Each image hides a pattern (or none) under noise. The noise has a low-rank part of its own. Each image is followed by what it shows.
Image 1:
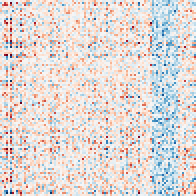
one band of columns
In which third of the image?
right
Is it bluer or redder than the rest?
bluer
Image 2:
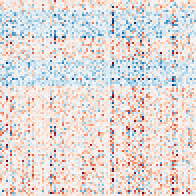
bands of rows
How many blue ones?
2
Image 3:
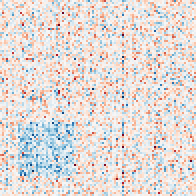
one block
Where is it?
bottom left
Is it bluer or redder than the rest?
bluer
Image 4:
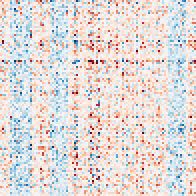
bands of columns
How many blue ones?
3
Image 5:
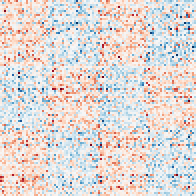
a checkerboard
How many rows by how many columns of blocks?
3 by 4
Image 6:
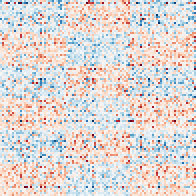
a checkerboard
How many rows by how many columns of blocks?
6 by 3
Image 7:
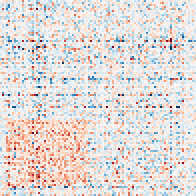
one block
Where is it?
bottom left
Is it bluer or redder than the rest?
redder
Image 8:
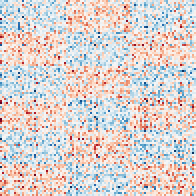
a checkerboard
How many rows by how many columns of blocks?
6 by 3
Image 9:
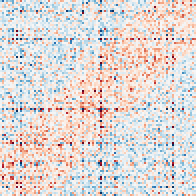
a diagonal band
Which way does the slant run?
bottom left to top right
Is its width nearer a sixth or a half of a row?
a half
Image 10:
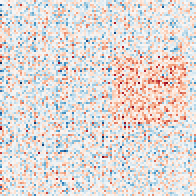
one block
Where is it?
middle right
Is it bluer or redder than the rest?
redder
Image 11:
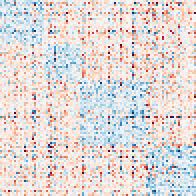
blocks along the diagonal
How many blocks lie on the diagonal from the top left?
4
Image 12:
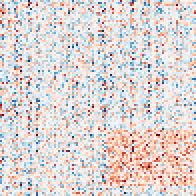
one block
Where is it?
bottom right
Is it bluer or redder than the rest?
redder
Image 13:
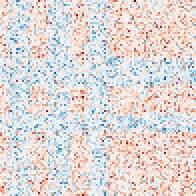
bands of rows crossing bands of columns
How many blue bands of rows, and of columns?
2 and 3
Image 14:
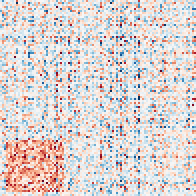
one block
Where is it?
bottom left
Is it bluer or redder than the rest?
redder
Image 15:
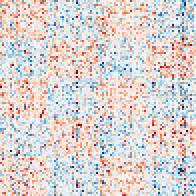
a checkerboard
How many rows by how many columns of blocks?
5 by 4
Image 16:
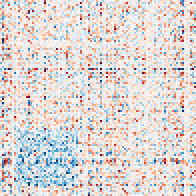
one block
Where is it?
bottom left
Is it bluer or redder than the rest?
bluer
